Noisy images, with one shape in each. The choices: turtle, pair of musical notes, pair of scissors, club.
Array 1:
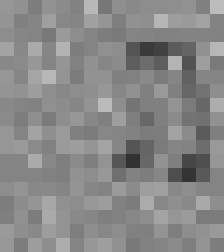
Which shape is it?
pair of musical notes
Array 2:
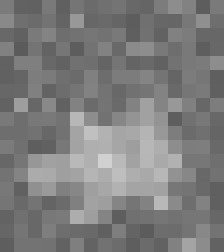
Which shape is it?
turtle
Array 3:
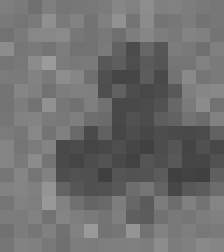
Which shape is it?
club
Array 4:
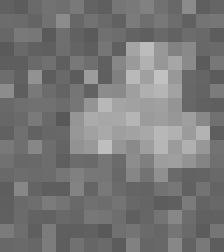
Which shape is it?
club
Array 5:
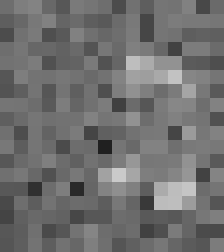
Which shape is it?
pair of musical notes
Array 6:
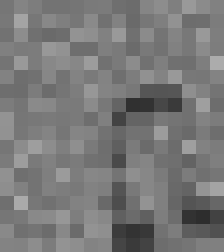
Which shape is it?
pair of musical notes
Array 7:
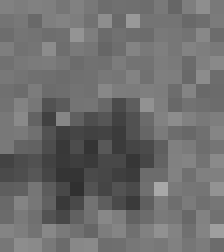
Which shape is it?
turtle
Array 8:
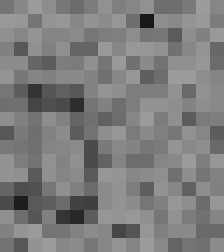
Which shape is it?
pair of musical notes
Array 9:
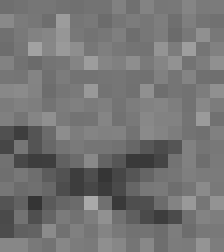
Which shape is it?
pair of scissors
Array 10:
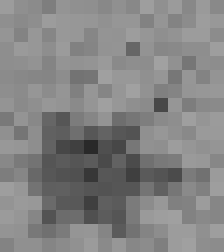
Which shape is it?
turtle
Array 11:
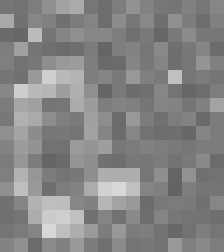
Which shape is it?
pair of musical notes
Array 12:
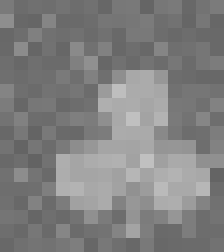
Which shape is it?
club
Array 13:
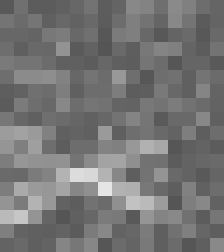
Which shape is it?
pair of scissors
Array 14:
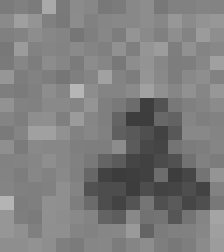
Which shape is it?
club
